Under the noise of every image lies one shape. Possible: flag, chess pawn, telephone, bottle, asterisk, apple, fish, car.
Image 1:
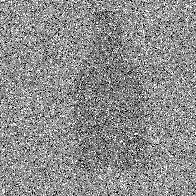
bottle
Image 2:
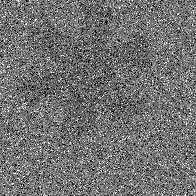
asterisk
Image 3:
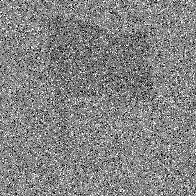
flag
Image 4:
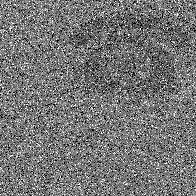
telephone
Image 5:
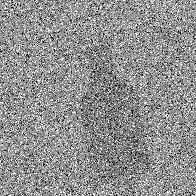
bottle
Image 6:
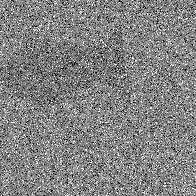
fish
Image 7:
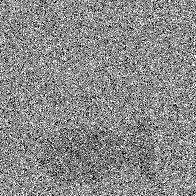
fish
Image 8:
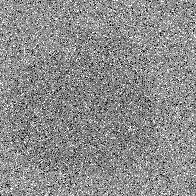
apple
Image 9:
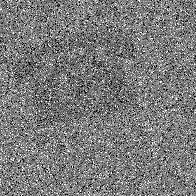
telephone
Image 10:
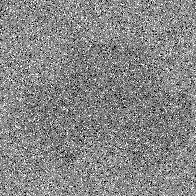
car
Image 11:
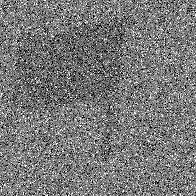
flag
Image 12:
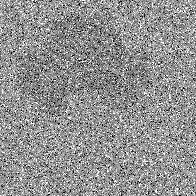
car
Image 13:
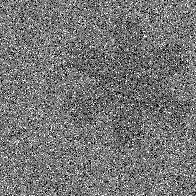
asterisk
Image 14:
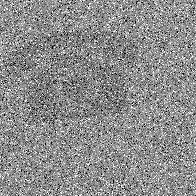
telephone
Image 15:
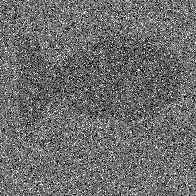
fish
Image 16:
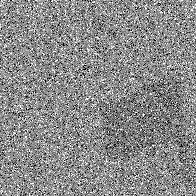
flag
